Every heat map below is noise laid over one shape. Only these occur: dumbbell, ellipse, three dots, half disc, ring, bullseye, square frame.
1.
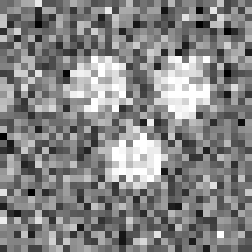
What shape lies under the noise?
three dots
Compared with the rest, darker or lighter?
lighter
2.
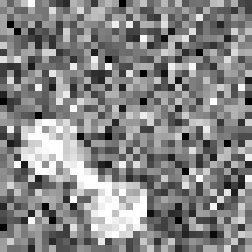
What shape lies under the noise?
dumbbell
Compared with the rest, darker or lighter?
lighter
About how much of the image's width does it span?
half
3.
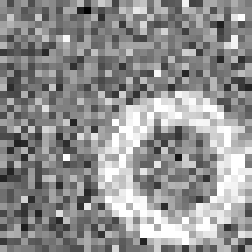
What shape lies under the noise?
ring
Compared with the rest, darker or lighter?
lighter
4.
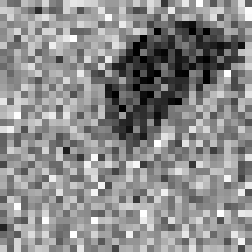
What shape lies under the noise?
half disc
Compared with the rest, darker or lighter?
darker
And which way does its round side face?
up and left
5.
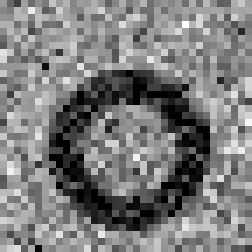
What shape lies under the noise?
ring
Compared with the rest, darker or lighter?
darker
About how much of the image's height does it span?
two thirds
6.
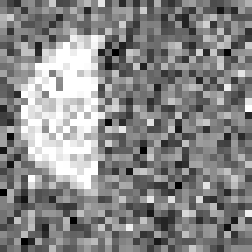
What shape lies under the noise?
half disc
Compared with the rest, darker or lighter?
lighter
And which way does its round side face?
left
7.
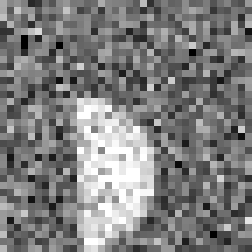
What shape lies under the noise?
half disc
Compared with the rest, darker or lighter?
lighter
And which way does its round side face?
right
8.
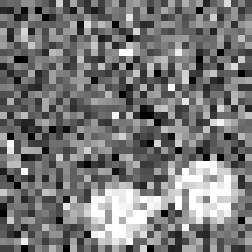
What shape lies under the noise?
dumbbell
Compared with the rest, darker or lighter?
lighter
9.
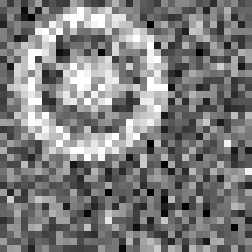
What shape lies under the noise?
bullseye
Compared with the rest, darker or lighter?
lighter
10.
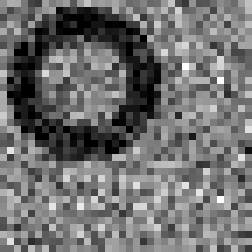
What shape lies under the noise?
ring
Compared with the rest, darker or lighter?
darker
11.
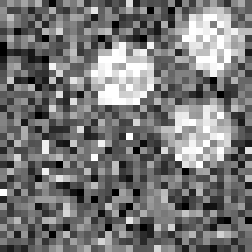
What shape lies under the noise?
three dots
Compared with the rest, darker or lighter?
lighter
